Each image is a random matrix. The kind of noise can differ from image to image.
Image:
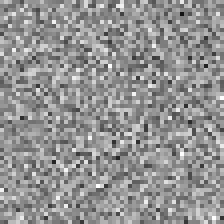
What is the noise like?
independent entries
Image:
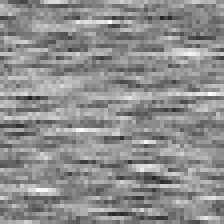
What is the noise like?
streaked along the rows
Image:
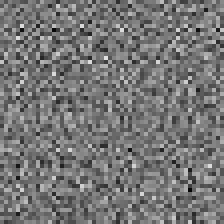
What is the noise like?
low rank plus noise
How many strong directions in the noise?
three or four
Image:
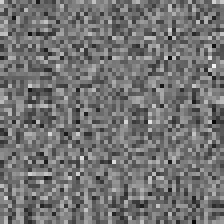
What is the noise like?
low rank plus noise
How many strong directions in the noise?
three or four
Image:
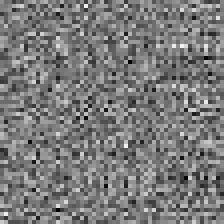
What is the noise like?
low rank plus noise
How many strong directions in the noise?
three or four
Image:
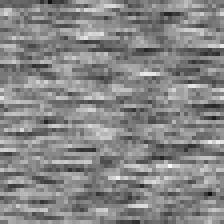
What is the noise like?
streaked along the rows
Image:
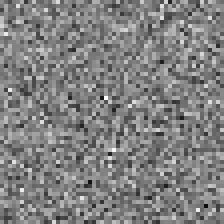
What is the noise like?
independent entries
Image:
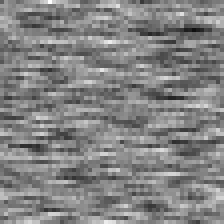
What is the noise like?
streaked along the rows
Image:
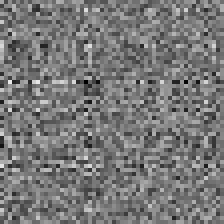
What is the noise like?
low rank plus noise
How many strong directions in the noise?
two
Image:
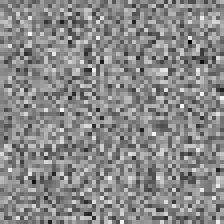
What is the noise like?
low rank plus noise
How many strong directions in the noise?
three or four
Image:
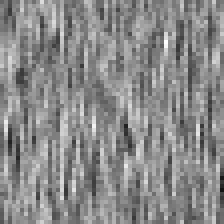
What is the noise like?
streaked along the columns
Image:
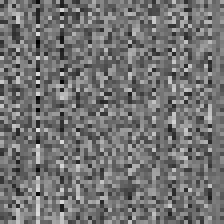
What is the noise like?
columns of uneven size
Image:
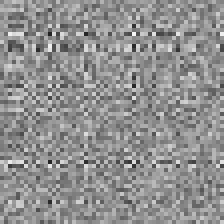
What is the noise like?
low rank plus noise
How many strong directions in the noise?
one
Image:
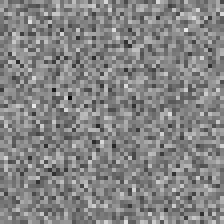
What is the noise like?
independent entries
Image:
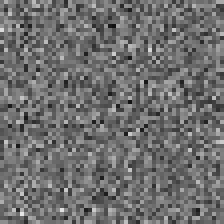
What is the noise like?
low rank plus noise
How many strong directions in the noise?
five to eight
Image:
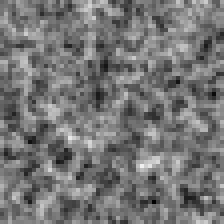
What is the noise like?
blotchy
